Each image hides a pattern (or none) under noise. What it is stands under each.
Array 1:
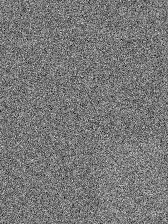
one block
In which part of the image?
bottom right
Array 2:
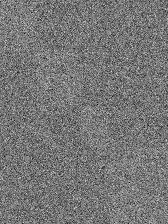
blocks along the diagonal
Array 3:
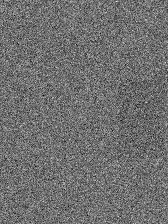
one block
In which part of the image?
middle right
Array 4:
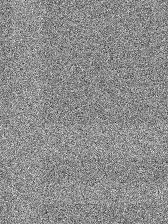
bands of rows crossing bands of columns
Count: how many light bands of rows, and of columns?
2 and 1
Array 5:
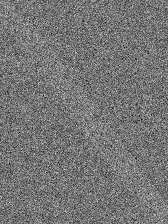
a diagonal band
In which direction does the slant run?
top left to bottom right
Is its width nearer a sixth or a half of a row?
a sixth
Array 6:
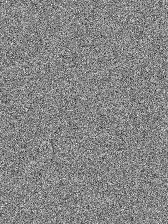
only noise
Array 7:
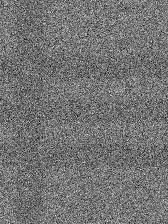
bands of rows crossing bands of columns
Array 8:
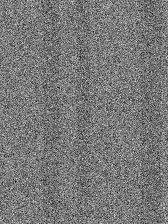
bands of columns
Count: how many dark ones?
3
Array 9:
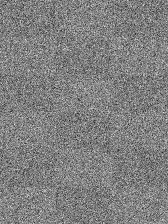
a checkerboard
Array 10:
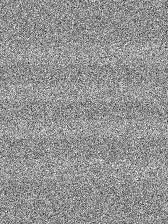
bands of rows
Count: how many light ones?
4
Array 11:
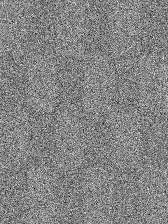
a checkerboard
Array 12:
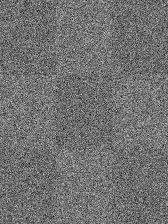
a checkerboard
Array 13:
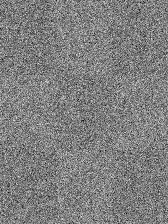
a checkerboard
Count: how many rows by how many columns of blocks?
3 by 3
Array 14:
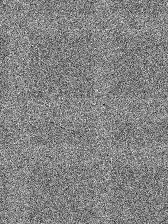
bands of rows crossing bands of columns
